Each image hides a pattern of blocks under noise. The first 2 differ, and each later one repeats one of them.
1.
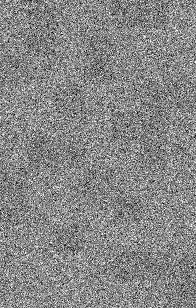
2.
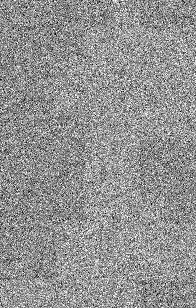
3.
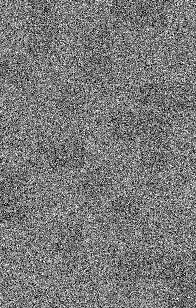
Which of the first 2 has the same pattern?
1
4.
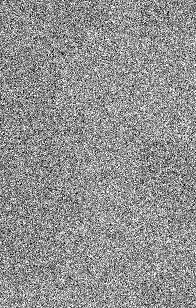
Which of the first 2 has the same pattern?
2
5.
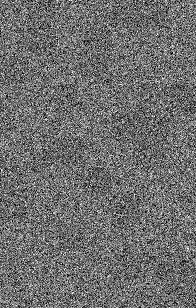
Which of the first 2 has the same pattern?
1
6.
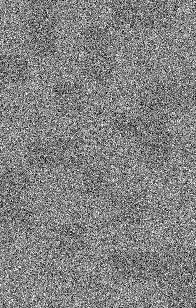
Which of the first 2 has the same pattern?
1
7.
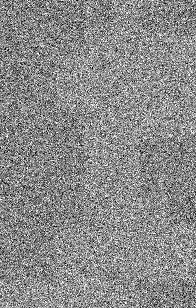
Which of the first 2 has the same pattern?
2
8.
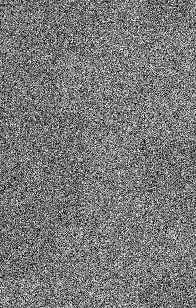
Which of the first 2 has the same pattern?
2
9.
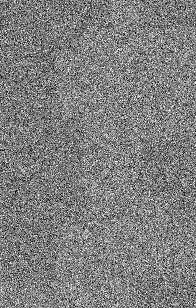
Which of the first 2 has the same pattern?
2
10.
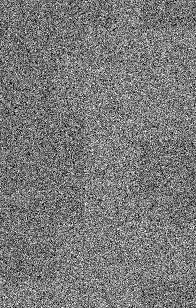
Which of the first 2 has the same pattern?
2
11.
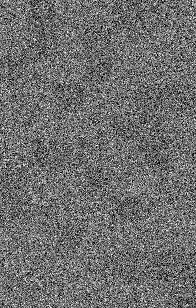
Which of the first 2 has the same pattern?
1
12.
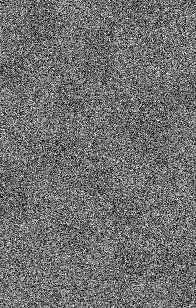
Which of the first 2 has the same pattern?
1
